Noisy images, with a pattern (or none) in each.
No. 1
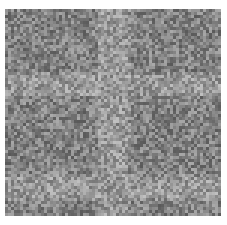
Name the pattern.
bands of rows crossing bands of columns
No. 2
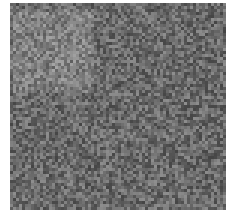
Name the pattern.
one block
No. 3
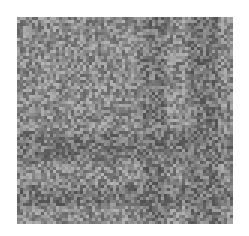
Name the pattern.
bands of rows crossing bands of columns
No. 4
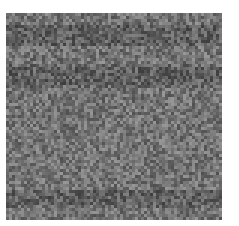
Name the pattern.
bands of rows
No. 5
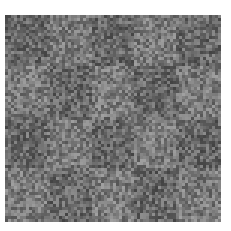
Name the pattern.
a checkerboard
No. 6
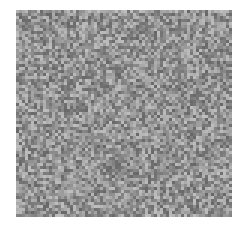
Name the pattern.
only noise
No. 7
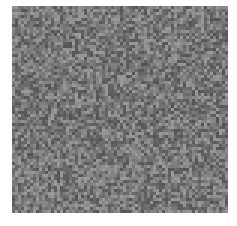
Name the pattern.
only noise
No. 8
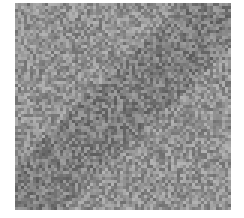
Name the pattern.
a diagonal band
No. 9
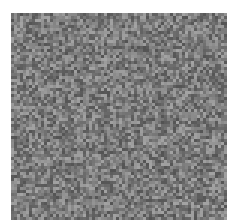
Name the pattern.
only noise
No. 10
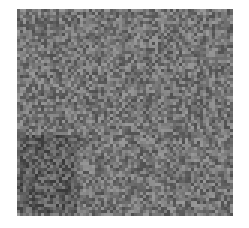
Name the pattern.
one block
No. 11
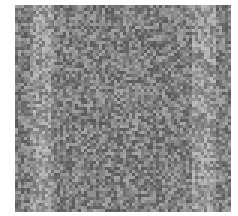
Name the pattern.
bands of columns
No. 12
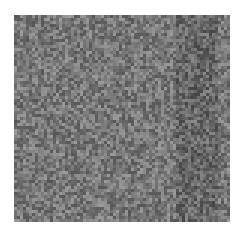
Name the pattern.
one band of columns
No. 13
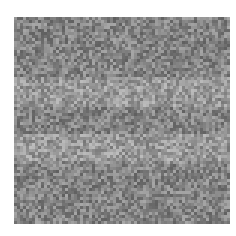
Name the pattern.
bands of rows
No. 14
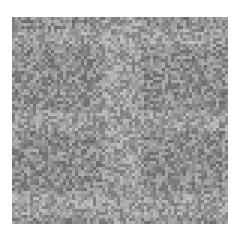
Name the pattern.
bands of rows crossing bands of columns
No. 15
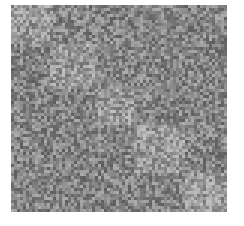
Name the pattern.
blocks along the diagonal
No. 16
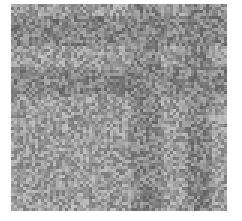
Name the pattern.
bands of rows crossing bands of columns
